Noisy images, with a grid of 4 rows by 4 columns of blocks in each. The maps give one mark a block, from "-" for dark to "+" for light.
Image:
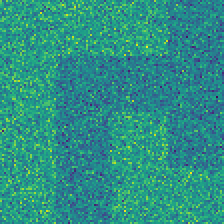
+ + + -
+ - - -
+ - + -
+ - + +
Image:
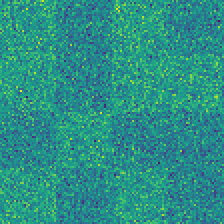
+ - + -
+ - + +
- + - -
+ - + -
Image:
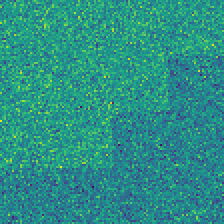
+ + + +
+ + + -
+ + - -
- - - -
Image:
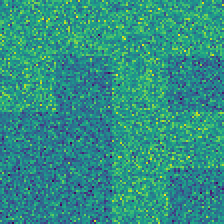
+ + + +
+ - + -
- - + +
- - + -
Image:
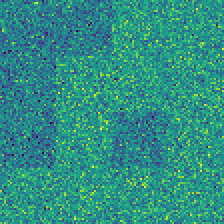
- - + +
- + + +
- + - +
+ + + +
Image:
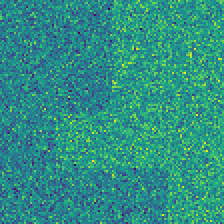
- - + +
- - + +
- + + +
- - - +
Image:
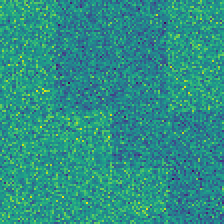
+ - - +
+ - - +
+ + - -
+ + + -
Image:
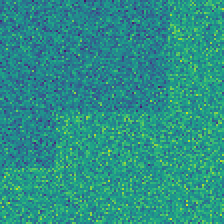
- - - +
- - - +
- + + +
+ + + +
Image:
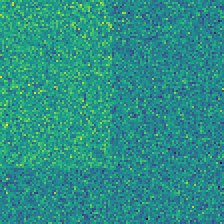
+ + - -
+ + - -
+ + - -
- - - -
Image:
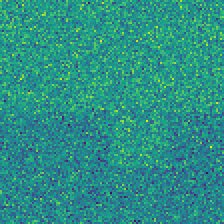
+ + + +
+ + + +
- - + -
- - - -
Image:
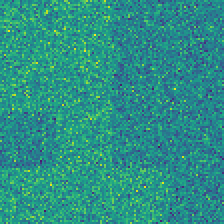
+ + - -
+ + - -
- + - -
+ + + -
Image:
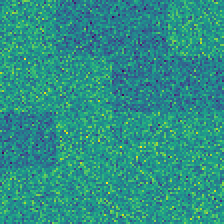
+ - - +
+ + - -
- + + +
+ + + +
